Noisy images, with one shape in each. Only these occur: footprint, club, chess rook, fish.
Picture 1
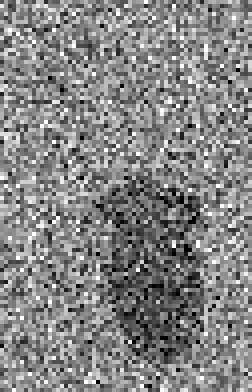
footprint
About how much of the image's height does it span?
half
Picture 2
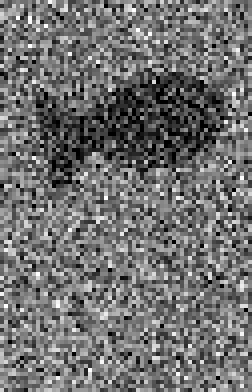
fish
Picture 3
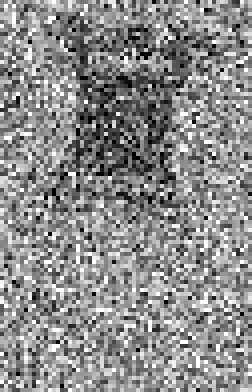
chess rook
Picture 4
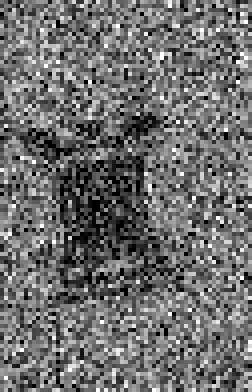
chess rook
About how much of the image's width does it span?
two thirds
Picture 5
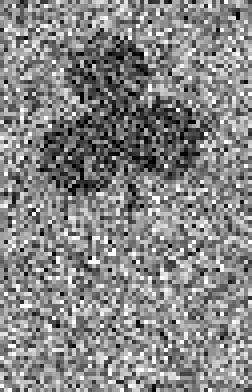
club
